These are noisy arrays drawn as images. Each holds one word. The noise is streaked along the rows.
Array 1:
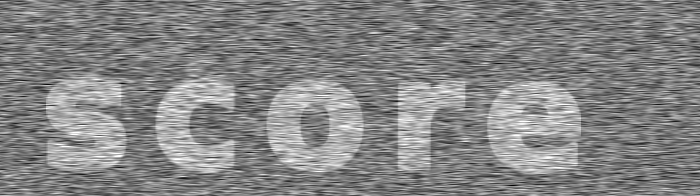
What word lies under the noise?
score
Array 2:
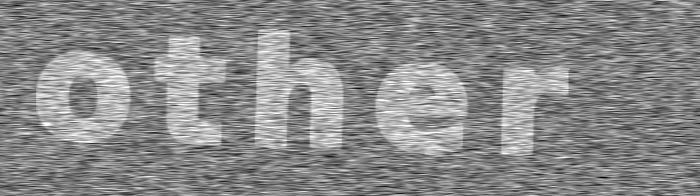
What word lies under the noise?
other
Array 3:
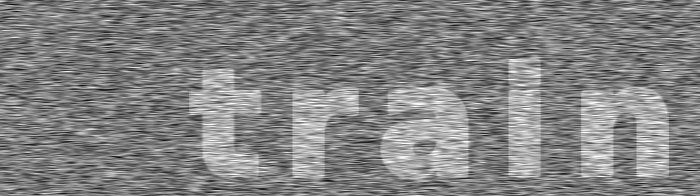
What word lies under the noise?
train
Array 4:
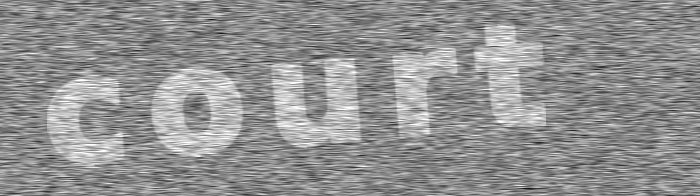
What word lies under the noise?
court
